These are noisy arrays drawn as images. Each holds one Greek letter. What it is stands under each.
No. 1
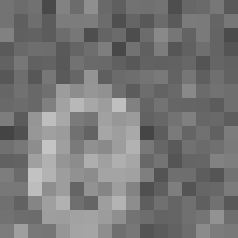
theta
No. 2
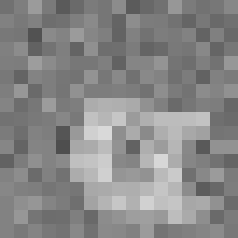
alpha
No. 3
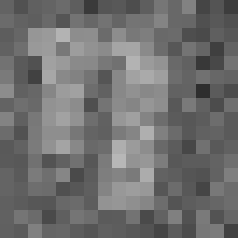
eta
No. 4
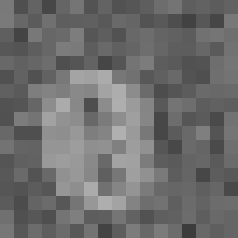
theta
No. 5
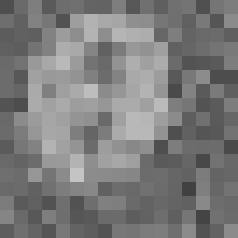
theta
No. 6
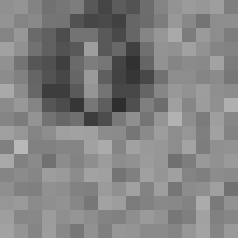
sigma
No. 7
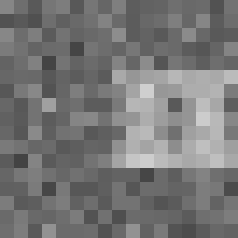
pi
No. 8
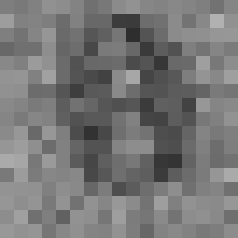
theta
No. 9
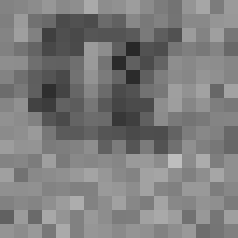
alpha
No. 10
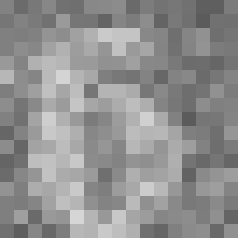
delta
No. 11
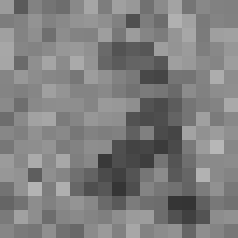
lambda
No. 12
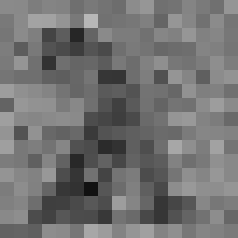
lambda
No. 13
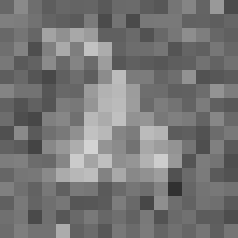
lambda
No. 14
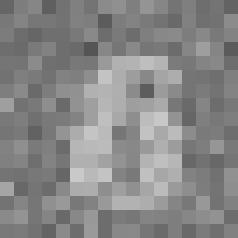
delta
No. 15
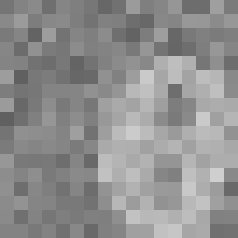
theta
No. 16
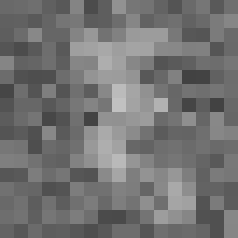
xi
